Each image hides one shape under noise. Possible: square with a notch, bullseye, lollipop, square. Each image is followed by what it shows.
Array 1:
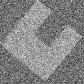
square with a notch
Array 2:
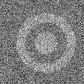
bullseye
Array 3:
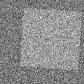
square
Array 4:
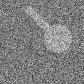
lollipop
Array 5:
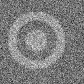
bullseye
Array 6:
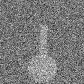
lollipop
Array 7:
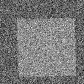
square
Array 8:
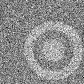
bullseye
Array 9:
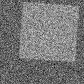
square
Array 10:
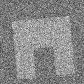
square with a notch
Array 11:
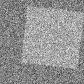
square
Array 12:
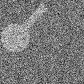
lollipop
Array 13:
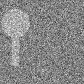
lollipop
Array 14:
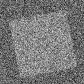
square
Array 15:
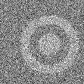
bullseye
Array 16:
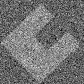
square with a notch
